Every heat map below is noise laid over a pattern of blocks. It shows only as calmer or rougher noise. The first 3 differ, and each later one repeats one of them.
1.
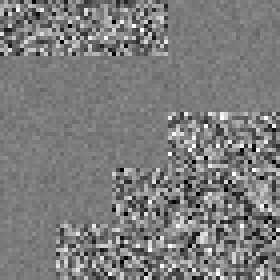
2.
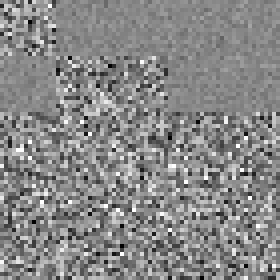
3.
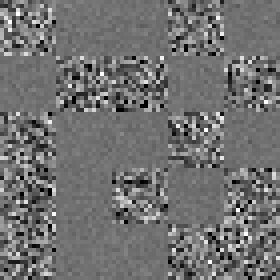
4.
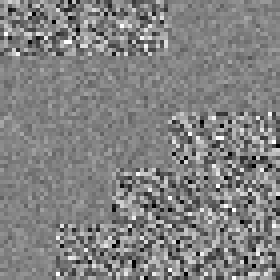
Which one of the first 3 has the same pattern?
1
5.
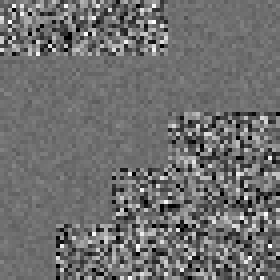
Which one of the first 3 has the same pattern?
1
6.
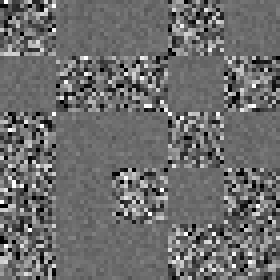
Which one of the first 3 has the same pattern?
3
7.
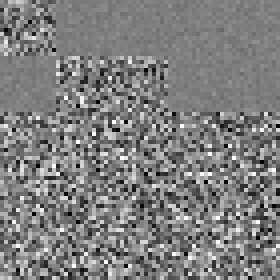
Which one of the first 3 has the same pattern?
2
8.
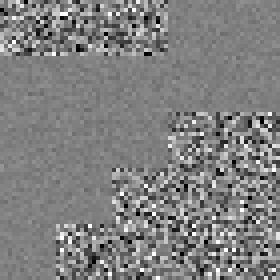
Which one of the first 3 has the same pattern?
1
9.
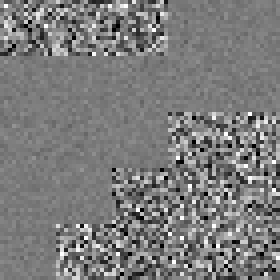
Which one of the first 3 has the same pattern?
1
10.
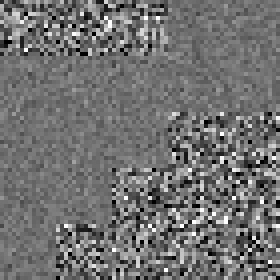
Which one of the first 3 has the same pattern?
1
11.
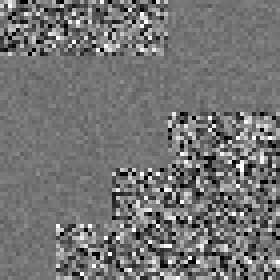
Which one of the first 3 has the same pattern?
1
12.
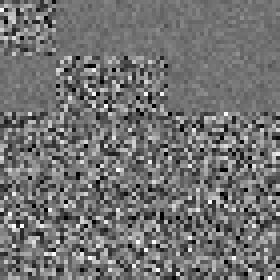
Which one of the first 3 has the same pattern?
2
